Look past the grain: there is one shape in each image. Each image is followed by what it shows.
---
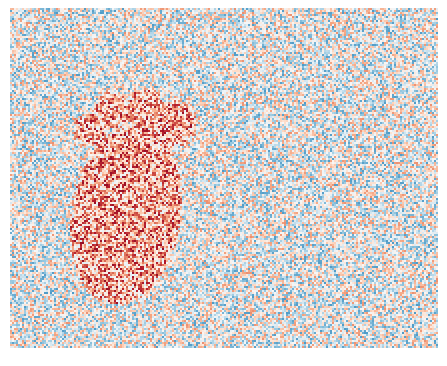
footprint
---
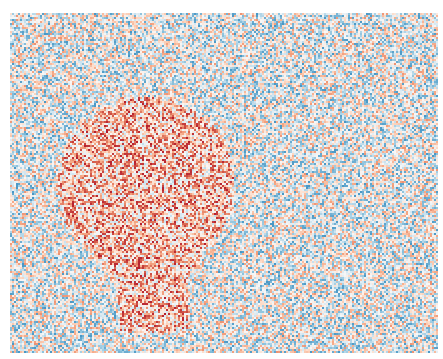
light bulb
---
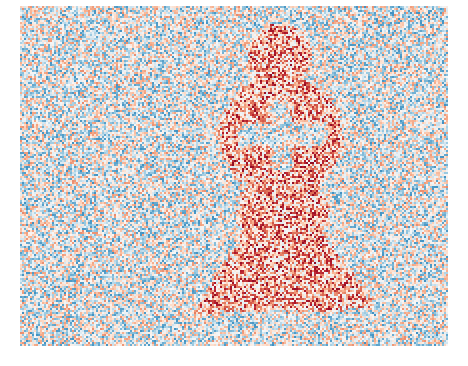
chess bishop
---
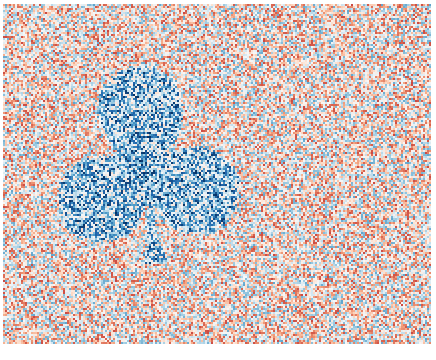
club
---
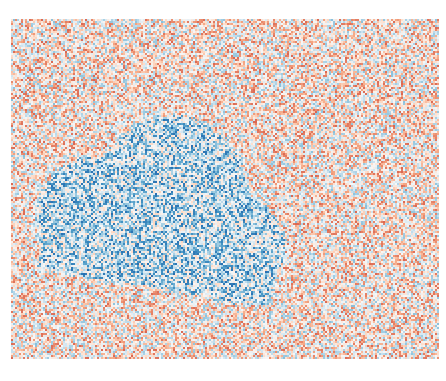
cloud
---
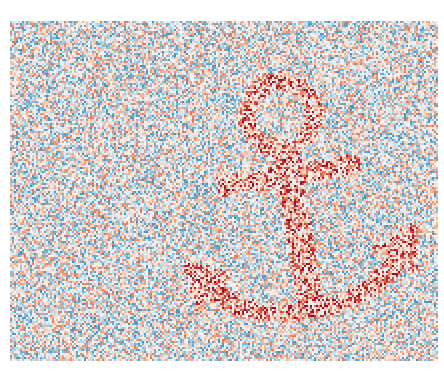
anchor
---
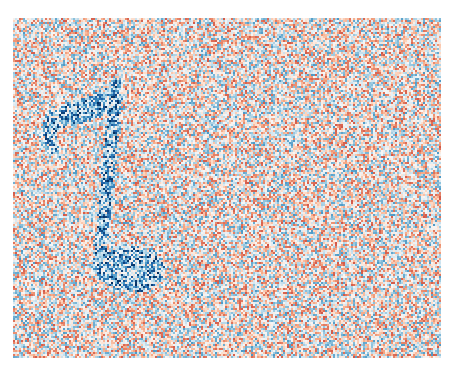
musical note
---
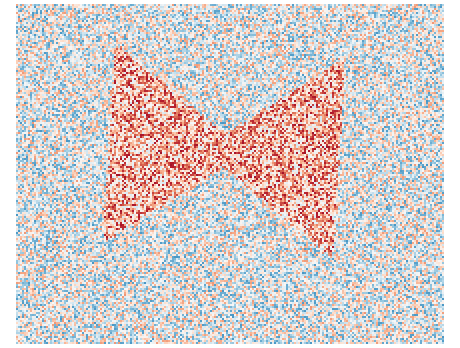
bow tie
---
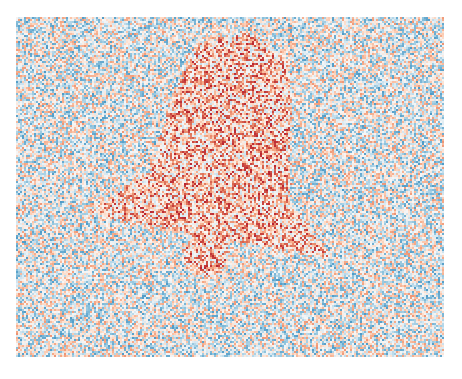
bell
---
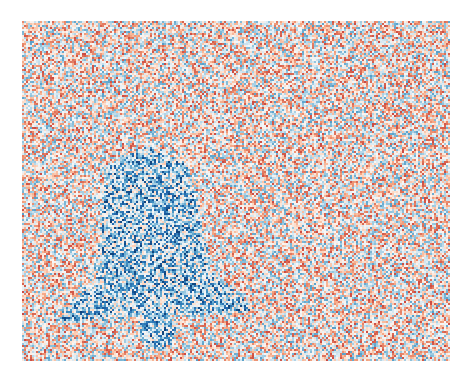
bell
